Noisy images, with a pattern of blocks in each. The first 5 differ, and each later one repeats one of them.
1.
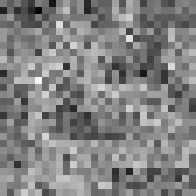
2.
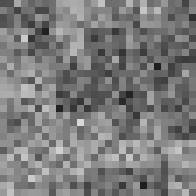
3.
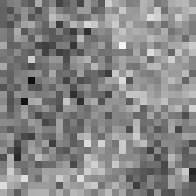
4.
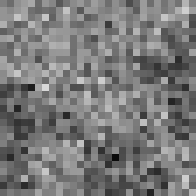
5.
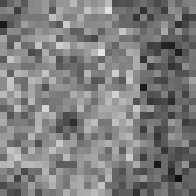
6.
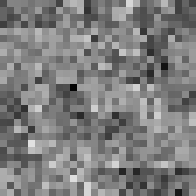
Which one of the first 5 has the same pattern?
1
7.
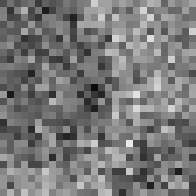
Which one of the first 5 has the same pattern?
3
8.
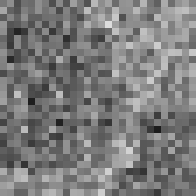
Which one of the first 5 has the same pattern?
3
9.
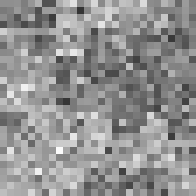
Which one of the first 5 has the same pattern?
2
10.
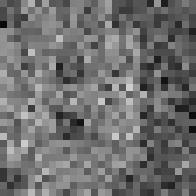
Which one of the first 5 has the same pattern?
5
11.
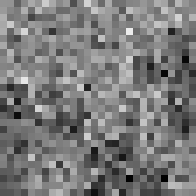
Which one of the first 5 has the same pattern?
4
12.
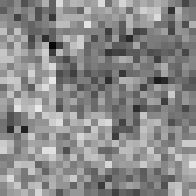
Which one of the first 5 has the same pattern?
2
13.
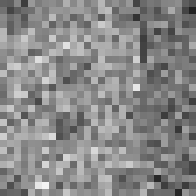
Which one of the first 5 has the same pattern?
5
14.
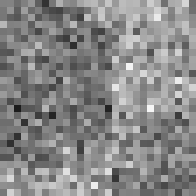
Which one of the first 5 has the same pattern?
3
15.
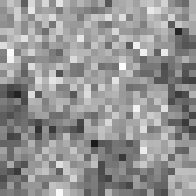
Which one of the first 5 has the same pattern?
4
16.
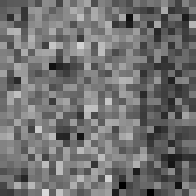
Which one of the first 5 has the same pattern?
5
